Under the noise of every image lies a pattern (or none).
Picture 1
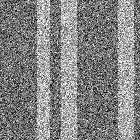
bands of columns
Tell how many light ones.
3
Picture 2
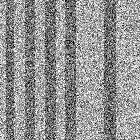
bands of columns
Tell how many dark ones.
5
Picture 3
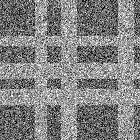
bands of rows crossing bands of columns
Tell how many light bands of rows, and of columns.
3 and 3
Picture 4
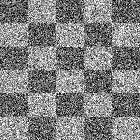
a checkerboard
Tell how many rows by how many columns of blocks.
6 by 5
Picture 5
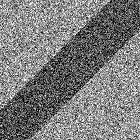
a diagonal band
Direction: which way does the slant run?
bottom left to top right
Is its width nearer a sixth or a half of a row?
a half
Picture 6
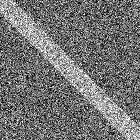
a diagonal band
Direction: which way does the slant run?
top left to bottom right
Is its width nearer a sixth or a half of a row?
a sixth
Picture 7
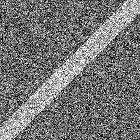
a diagonal band
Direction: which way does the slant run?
bottom left to top right
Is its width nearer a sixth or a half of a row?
a sixth
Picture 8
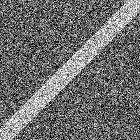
a diagonal band
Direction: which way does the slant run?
bottom left to top right
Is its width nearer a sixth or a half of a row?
a sixth
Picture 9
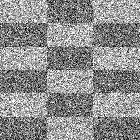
a checkerboard
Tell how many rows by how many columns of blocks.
6 by 3
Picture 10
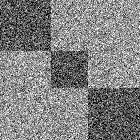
blocks along the diagonal
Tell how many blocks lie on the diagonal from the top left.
3
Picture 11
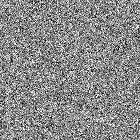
only noise
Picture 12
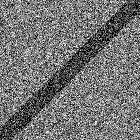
a diagonal band
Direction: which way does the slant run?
bottom left to top right
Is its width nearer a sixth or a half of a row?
a sixth
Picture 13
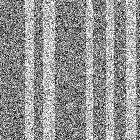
bands of columns
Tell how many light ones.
5
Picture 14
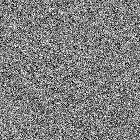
only noise
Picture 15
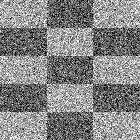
a checkerboard
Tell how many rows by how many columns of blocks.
5 by 3
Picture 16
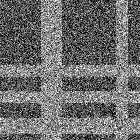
bands of rows crossing bands of columns
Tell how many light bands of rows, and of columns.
3 and 2
